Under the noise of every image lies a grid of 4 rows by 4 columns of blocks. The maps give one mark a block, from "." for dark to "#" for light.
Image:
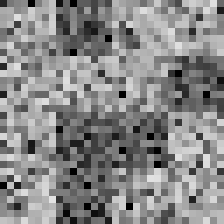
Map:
# . # #
# # # .
# . . #
# . # #
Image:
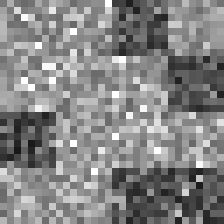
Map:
# # . #
# # # .
. # # #
# # . .
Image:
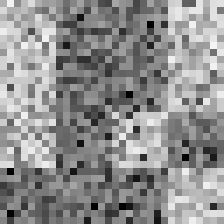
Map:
# . . #
# . . #
# . # .
. . . #
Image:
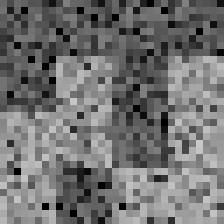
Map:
. . . .
. # . #
# # . #
# . # #
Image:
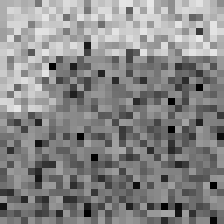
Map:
# # # #
# . . .
. . . .
. . . .
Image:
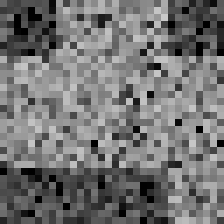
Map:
. # # .
# # # #
# # # #
. . . #
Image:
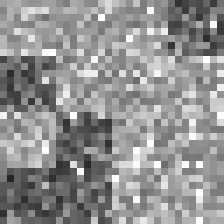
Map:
# # # .
. # # #
# . # #
. . # #
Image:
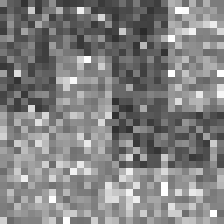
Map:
. . . #
. # . #
# # . .
# # # #
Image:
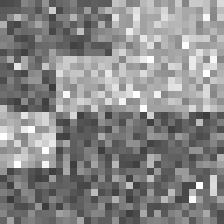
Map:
. . # #
. # # #
# . . .
. . . .
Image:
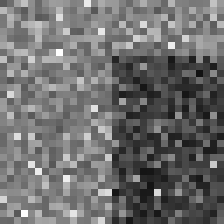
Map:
# # # #
# # . .
# # . .
# # . .
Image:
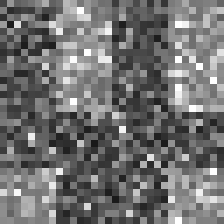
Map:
. # . #
. # . #
. . . .
# . . #
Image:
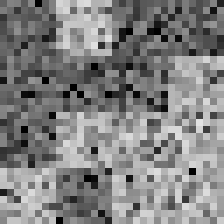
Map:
. # . .
. . . #
. # # #
# . # #
